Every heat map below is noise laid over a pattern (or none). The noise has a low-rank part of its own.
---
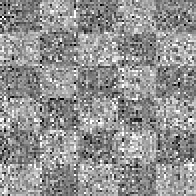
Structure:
a checkerboard
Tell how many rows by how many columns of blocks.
6 by 5
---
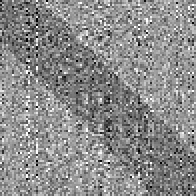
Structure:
a diagonal band
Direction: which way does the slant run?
top left to bottom right
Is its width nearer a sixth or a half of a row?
a half
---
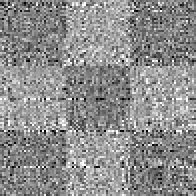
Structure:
a checkerboard
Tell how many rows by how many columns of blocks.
3 by 3
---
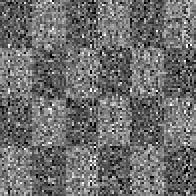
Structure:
a checkerboard
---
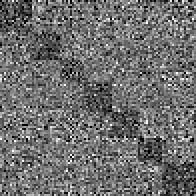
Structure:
blocks along the diagonal
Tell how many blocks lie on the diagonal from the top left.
7
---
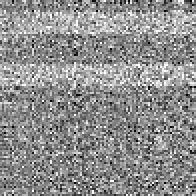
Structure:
bands of rows
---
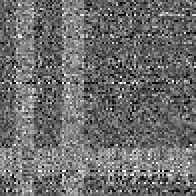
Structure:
bands of rows crossing bands of columns
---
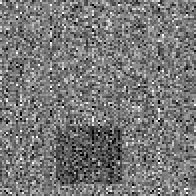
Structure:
one block
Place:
bottom middle
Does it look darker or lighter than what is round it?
darker
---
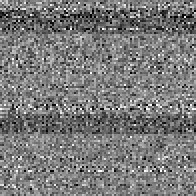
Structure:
bands of rows
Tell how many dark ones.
2
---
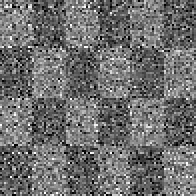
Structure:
a checkerboard
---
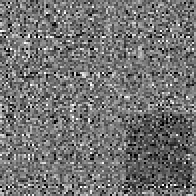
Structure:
one block
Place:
bottom right
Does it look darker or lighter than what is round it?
darker
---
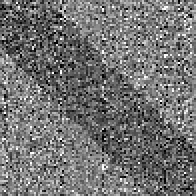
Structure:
a diagonal band
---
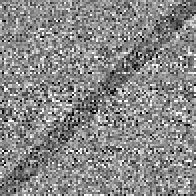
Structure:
a diagonal band
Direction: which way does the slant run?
bottom left to top right
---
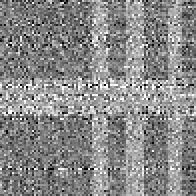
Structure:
bands of rows crossing bands of columns
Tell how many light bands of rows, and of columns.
1 and 3
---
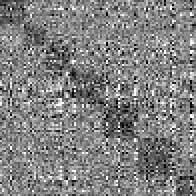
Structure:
blocks along the diagonal
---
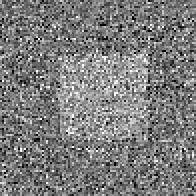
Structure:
one block
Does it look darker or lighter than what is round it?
lighter
